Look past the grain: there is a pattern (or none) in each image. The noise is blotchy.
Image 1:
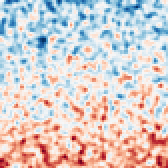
a smooth slope
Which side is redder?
bottom
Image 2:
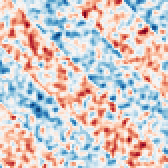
diagonal stripes
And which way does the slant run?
top left to bottom right
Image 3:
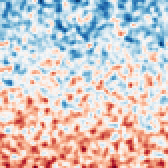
a smooth slope
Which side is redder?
bottom
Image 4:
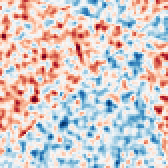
spokes from one point
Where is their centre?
top right
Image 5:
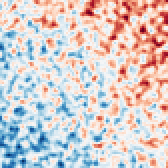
a smooth slope
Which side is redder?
top right
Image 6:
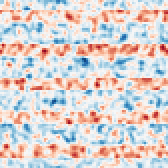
horizontal stripes
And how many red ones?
5
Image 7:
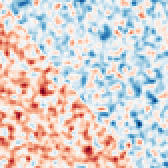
a sharp edge
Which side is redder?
bottom left
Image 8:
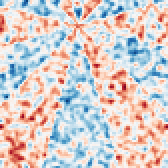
spokes from one point
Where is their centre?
top middle
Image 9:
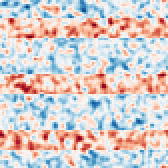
horizontal stripes
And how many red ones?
3
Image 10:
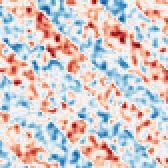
diagonal stripes
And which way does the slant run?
top left to bottom right
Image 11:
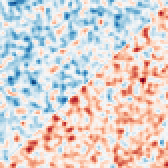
a sharp edge
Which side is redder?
bottom right
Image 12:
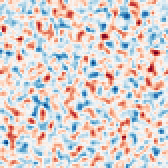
only noise
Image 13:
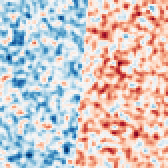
a sharp edge
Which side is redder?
right
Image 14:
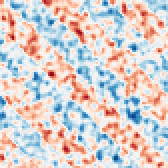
diagonal stripes
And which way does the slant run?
top left to bottom right
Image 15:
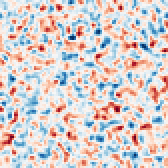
only noise
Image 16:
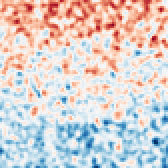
a smooth slope
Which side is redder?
top
